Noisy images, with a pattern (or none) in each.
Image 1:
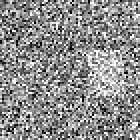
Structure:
one block
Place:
middle right
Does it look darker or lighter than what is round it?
lighter
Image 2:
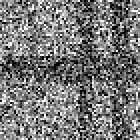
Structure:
bands of rows crossing bands of columns
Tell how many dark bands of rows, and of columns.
1 and 2
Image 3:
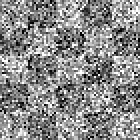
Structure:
a checkerboard
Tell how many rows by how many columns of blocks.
5 by 5
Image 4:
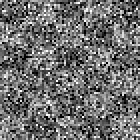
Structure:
a checkerboard
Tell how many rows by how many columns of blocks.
6 by 5
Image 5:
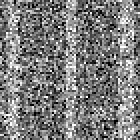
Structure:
bands of columns
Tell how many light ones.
3
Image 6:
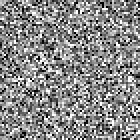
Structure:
only noise
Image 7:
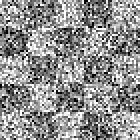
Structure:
a checkerboard
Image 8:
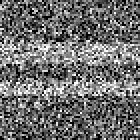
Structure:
bands of rows
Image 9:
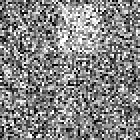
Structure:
one block
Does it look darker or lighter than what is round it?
lighter
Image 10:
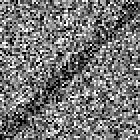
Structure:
a diagonal band
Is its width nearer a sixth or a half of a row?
a sixth
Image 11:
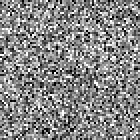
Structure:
only noise
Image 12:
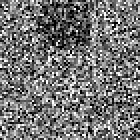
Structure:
one block
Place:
top middle
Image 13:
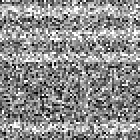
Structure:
bands of rows
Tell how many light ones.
4
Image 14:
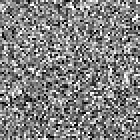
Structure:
only noise
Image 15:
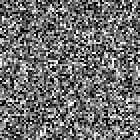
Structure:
only noise
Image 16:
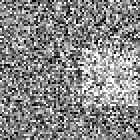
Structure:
one block
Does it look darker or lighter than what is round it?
lighter
